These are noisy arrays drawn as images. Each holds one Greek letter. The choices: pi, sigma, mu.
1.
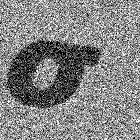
sigma
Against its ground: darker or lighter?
darker
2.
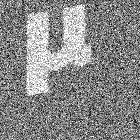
mu
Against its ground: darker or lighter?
lighter
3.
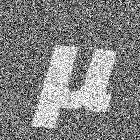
mu
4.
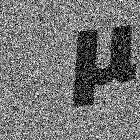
mu
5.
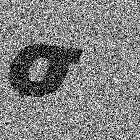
sigma
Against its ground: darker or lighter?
darker
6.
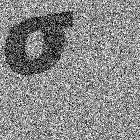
sigma
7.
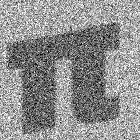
pi
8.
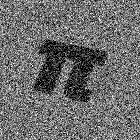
pi
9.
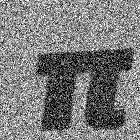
pi
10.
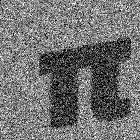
pi
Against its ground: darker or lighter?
darker
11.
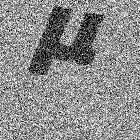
mu
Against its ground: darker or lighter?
darker
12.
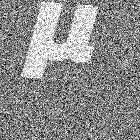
mu
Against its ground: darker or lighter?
lighter
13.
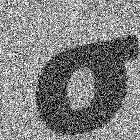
sigma
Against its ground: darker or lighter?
darker
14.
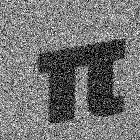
pi
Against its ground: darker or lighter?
darker
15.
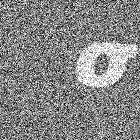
sigma
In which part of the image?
middle right
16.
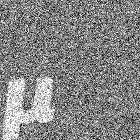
mu
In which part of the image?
bottom left
